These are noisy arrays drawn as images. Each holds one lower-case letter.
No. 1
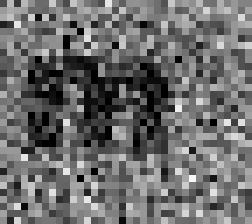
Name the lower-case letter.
m
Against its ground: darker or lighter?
darker
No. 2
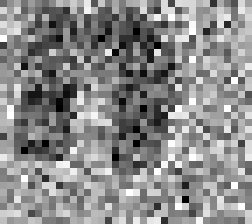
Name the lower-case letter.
n
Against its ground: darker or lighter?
darker
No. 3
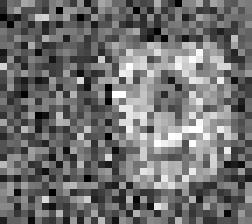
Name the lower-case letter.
g
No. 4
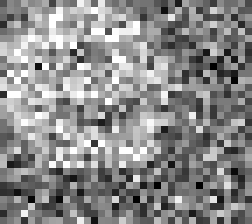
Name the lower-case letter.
e
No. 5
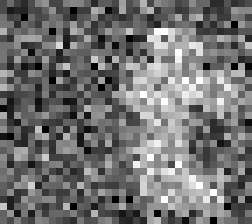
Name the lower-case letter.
t
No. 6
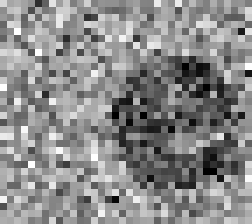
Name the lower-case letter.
e
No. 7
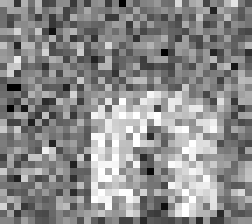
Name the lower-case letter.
n
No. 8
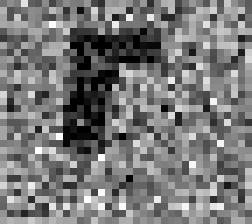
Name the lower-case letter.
r
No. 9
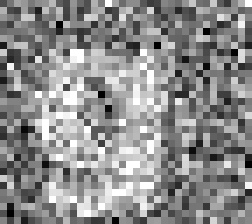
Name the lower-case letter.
g
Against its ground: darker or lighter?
lighter
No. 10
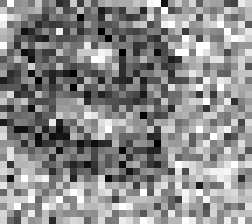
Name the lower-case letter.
e
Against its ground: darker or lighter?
darker
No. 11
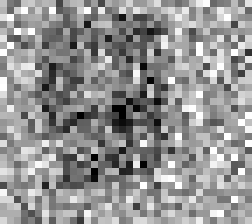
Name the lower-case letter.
g
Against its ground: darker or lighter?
darker
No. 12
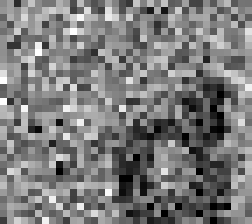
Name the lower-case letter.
d
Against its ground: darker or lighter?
darker
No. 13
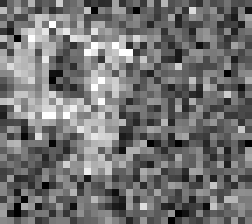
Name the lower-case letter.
q
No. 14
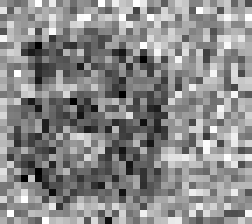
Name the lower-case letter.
a
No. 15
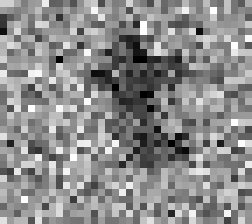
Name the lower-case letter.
t
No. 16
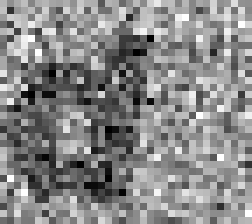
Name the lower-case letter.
d
